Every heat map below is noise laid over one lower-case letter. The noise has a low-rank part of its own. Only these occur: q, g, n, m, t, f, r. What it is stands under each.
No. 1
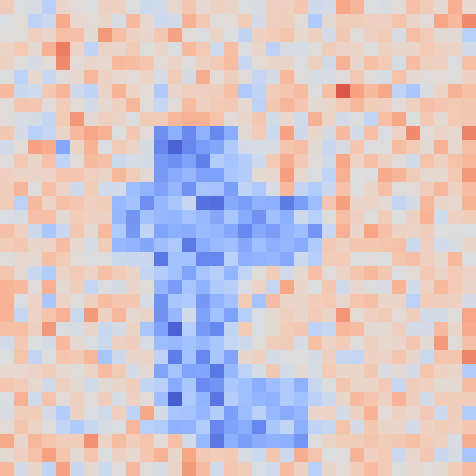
t
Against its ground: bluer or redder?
bluer
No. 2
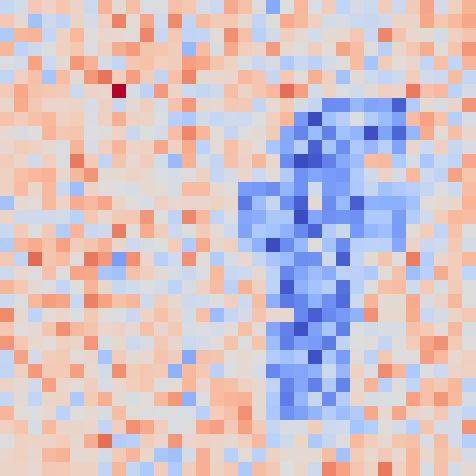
f
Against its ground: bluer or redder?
bluer
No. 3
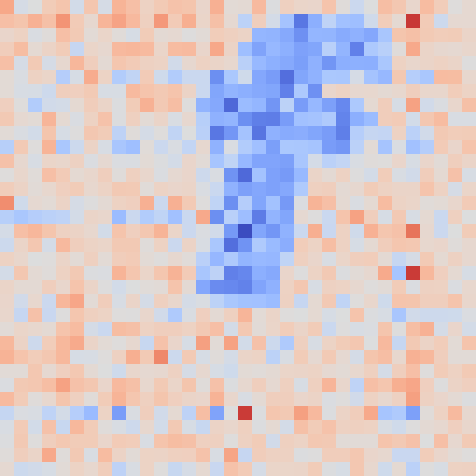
f
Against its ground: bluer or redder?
bluer
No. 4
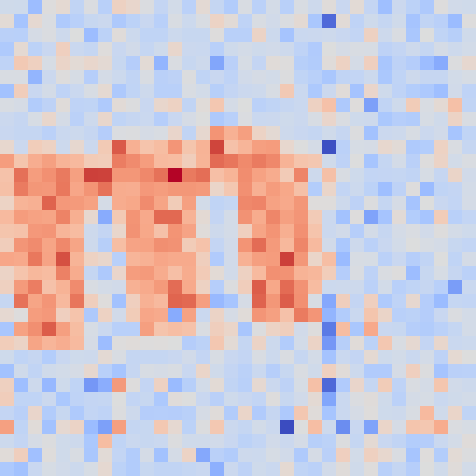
m
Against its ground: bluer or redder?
redder
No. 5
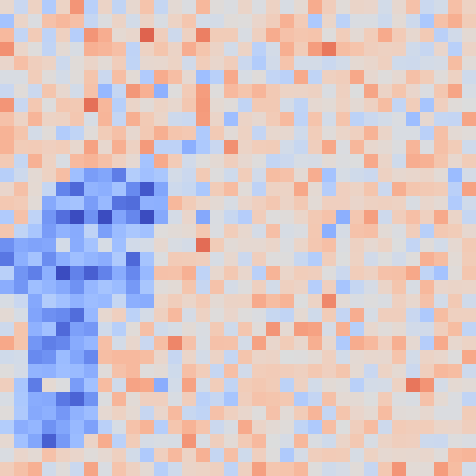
f
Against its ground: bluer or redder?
bluer
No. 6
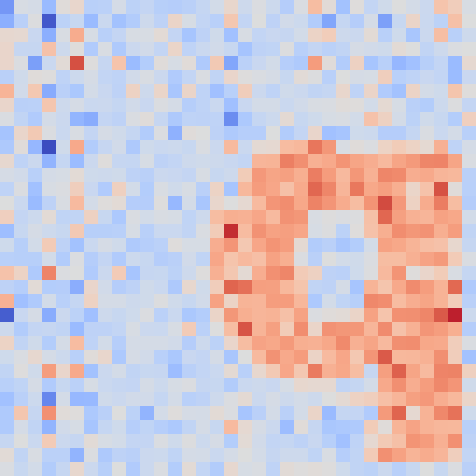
q
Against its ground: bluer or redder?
redder
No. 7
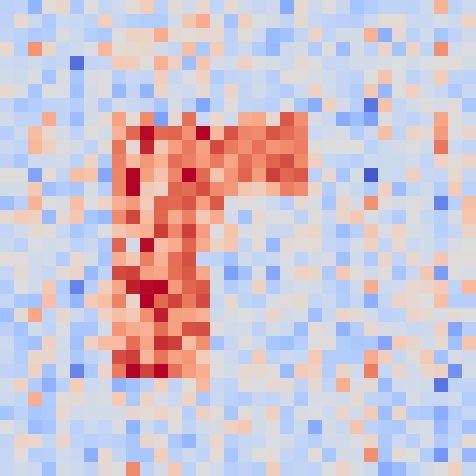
r
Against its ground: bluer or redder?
redder
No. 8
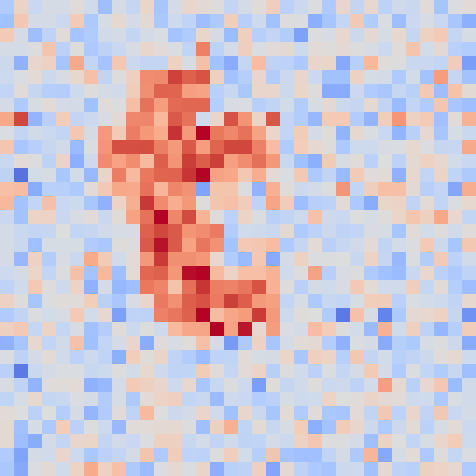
t
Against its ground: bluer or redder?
redder
